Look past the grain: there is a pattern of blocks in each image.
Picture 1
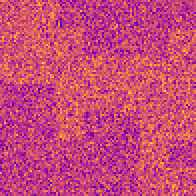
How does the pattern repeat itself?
no symmetry
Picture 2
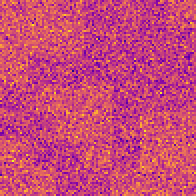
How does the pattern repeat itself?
mirrored about the diagonal from the bottom left
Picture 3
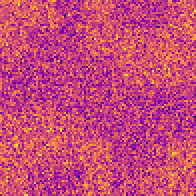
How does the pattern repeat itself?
the same after a half turn
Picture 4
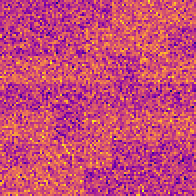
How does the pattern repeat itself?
the same after a half turn
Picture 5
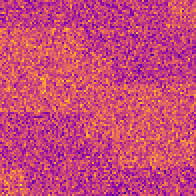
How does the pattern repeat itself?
the same after a half turn
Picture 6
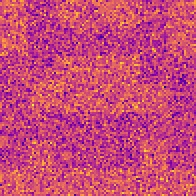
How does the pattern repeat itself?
left and right mirror each other
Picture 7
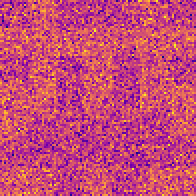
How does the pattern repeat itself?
left and right mirror each other
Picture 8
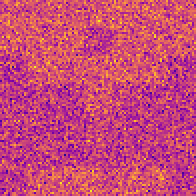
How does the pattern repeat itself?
left and right mirror each other
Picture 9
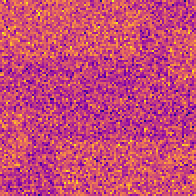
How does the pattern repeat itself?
the same after a half turn
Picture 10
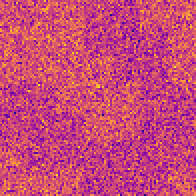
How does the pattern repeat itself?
mirrored about the diagonal from the top left
